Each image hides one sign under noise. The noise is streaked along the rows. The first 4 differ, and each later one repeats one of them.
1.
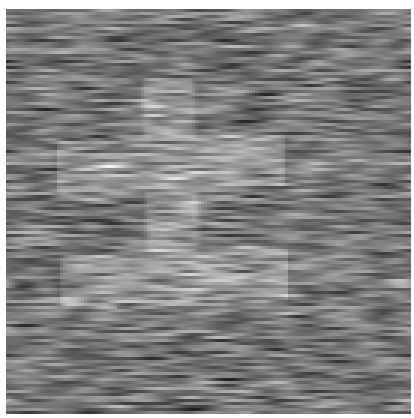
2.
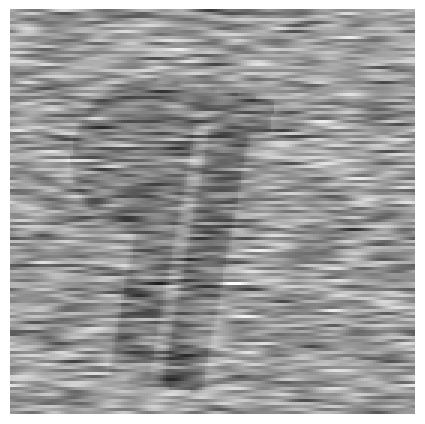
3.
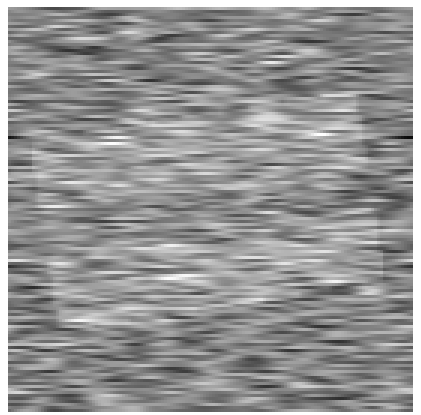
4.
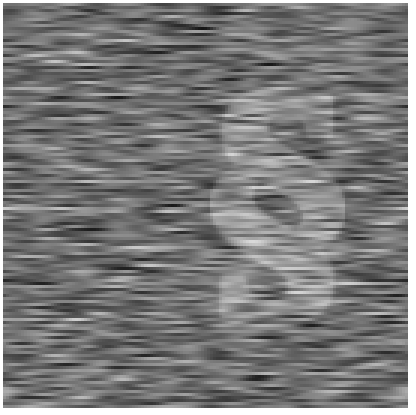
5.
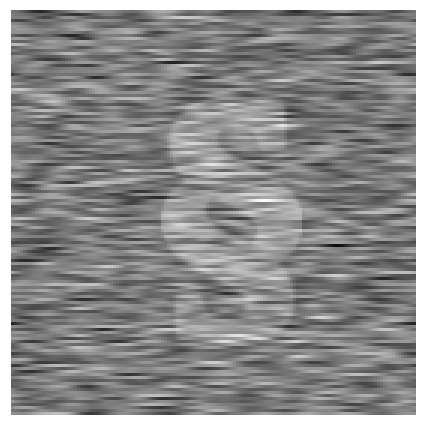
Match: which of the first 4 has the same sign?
4
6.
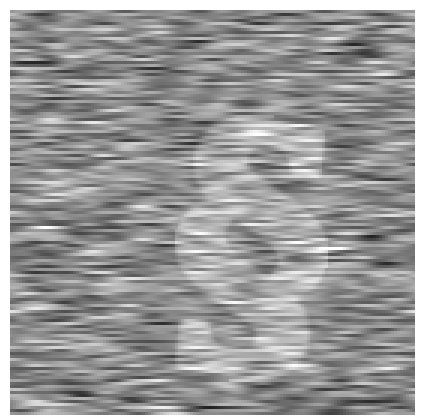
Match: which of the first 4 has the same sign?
4
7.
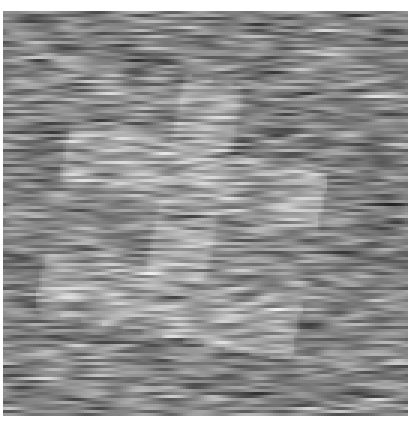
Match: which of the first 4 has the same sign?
1
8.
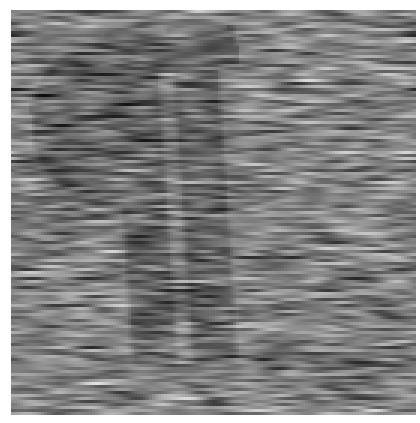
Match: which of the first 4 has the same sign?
2
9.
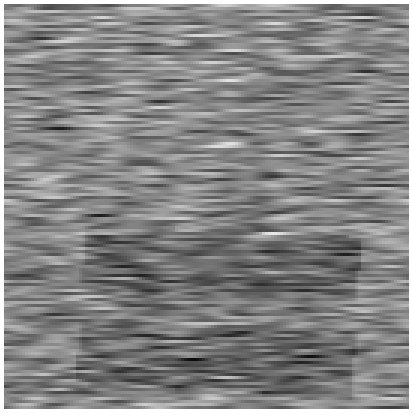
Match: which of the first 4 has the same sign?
3
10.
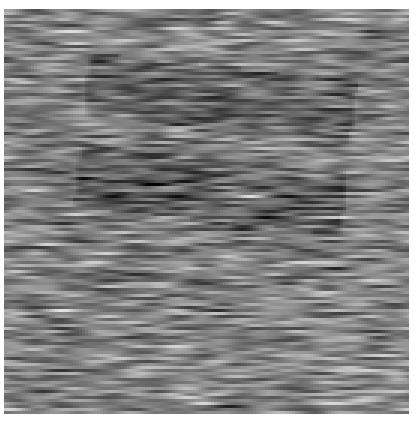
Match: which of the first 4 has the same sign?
3
